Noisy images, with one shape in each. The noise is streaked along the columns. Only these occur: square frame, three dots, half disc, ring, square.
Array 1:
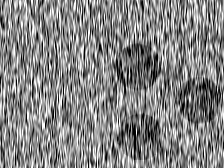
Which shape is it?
three dots
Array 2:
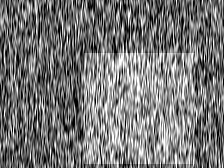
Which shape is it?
square
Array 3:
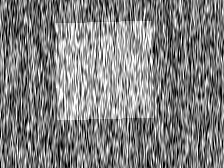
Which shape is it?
square
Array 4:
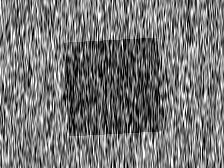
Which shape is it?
square
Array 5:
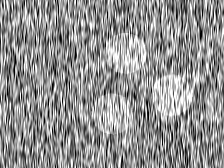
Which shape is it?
three dots
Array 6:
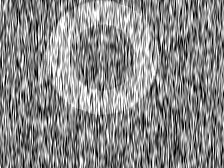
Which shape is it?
ring
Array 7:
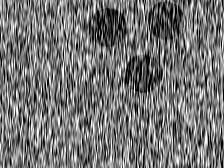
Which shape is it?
three dots
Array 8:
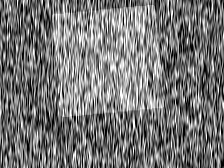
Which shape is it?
square
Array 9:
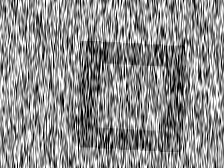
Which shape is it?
square frame
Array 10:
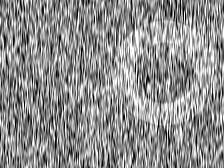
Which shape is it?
ring
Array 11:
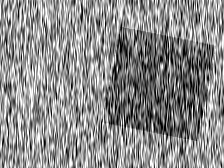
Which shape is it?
square
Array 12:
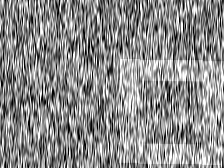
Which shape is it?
square frame
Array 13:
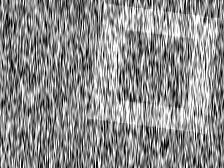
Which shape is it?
square frame
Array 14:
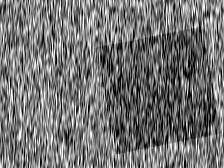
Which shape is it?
square
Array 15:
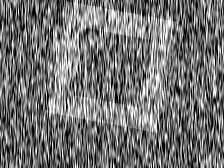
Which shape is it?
square frame
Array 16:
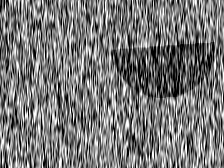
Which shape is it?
half disc
